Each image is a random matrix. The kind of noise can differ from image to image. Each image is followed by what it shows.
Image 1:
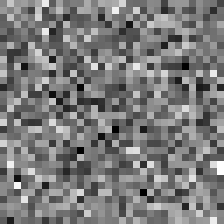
independent entries
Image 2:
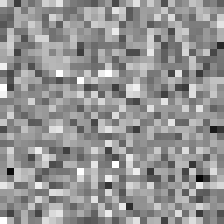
low rank plus noise
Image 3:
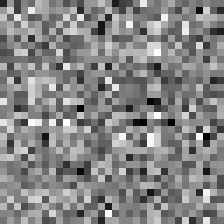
low rank plus noise
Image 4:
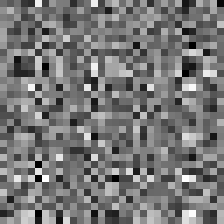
low rank plus noise
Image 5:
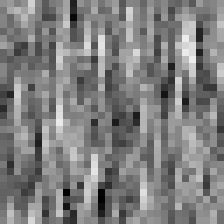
streaked along the columns
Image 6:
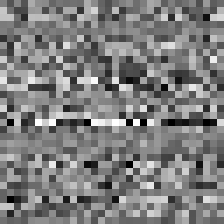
rows of uneven size
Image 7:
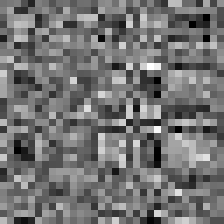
low rank plus noise
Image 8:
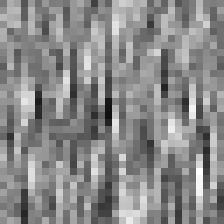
streaked along the columns
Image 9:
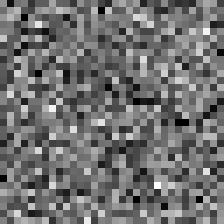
independent entries
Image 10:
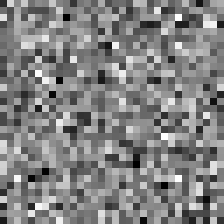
independent entries
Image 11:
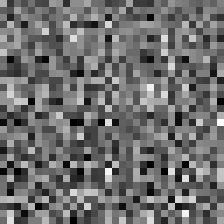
low rank plus noise
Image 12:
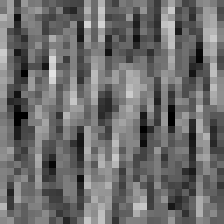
streaked along the columns
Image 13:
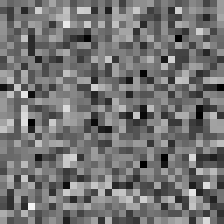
low rank plus noise
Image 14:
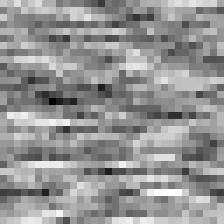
streaked along the rows
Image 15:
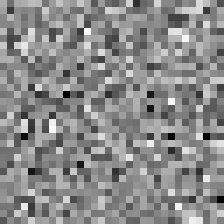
low rank plus noise
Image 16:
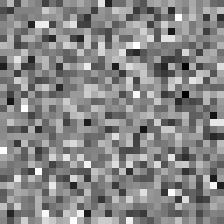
independent entries
